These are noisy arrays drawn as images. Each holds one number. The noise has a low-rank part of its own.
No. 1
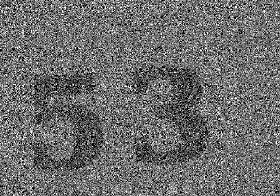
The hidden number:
53
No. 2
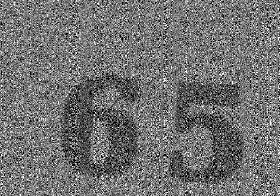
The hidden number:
65
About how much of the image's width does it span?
two thirds
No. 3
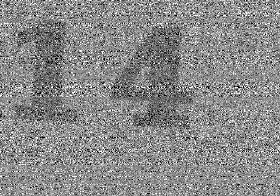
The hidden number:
14
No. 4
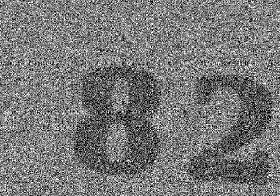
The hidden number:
82
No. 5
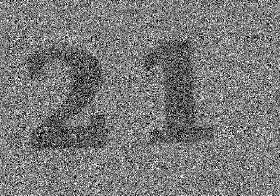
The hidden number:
21
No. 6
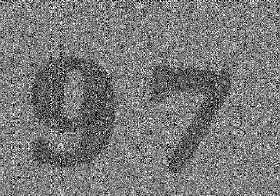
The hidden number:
97
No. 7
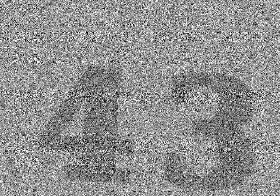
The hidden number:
43
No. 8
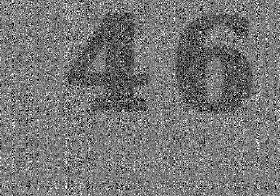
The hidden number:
46
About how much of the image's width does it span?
two thirds
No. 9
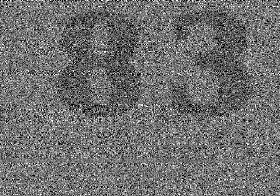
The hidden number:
83
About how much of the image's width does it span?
two thirds
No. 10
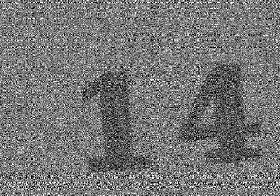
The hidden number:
14
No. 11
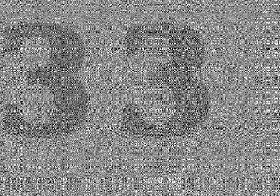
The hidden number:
33
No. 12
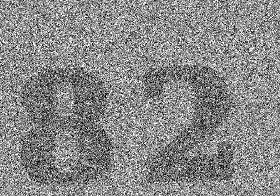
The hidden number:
82
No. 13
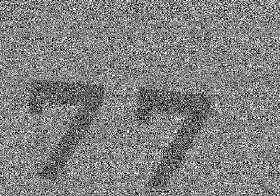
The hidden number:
77
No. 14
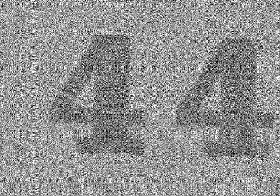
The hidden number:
44
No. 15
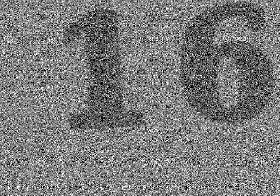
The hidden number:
16
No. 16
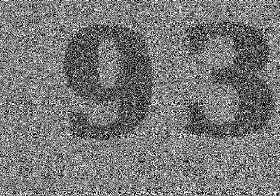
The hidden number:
93
